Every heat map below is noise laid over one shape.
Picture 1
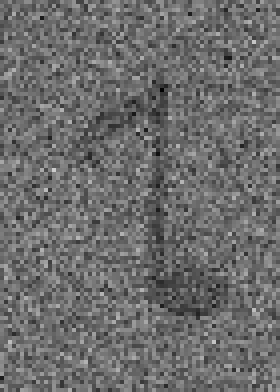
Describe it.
dark musical note
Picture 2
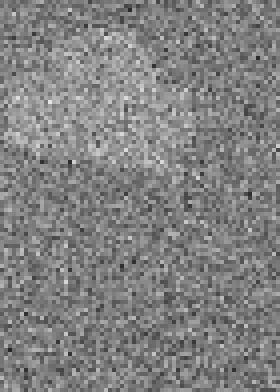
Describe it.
light cloud
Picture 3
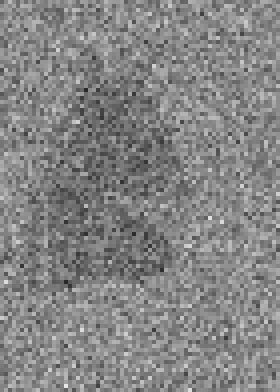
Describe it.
dark chess knight
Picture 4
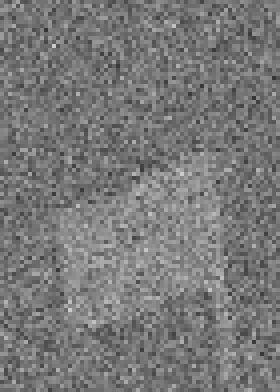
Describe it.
light flag
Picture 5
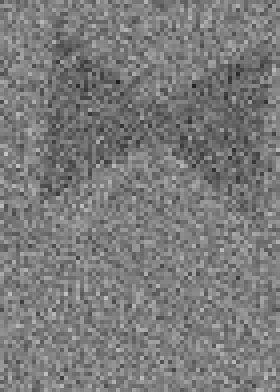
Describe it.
dark bow tie
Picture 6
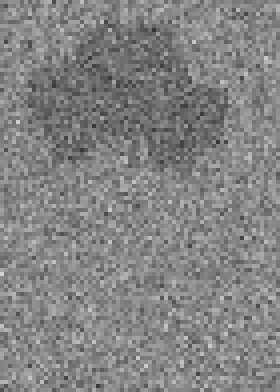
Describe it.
dark car
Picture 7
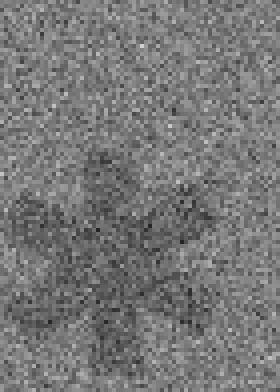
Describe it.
dark asterisk
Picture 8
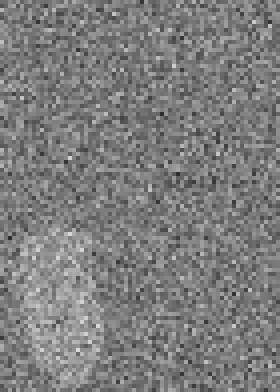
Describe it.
light footprint, bottom left
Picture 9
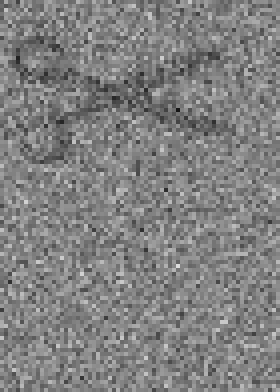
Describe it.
dark pair of scissors
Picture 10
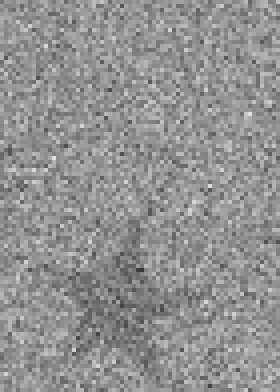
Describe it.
dark star
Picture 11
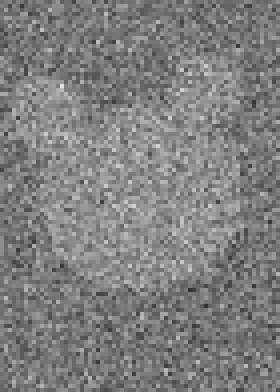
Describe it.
light bear's head
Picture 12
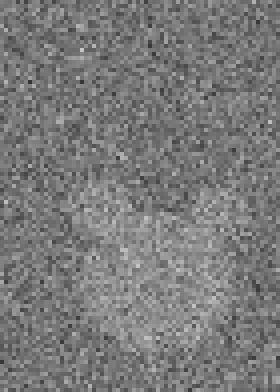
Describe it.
light bear's head
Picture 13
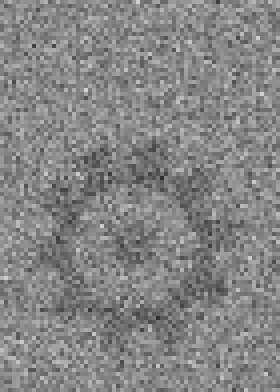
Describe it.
dark gear
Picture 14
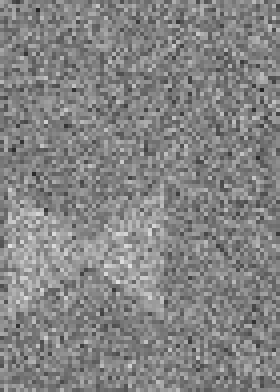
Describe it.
light bow tie
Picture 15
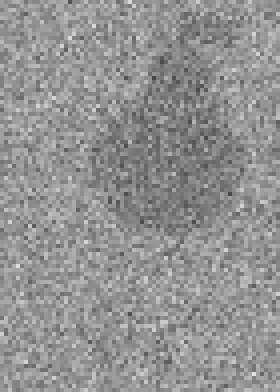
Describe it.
dark pear
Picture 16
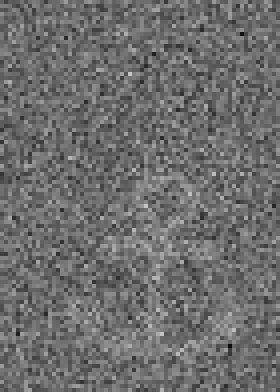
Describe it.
light anchor
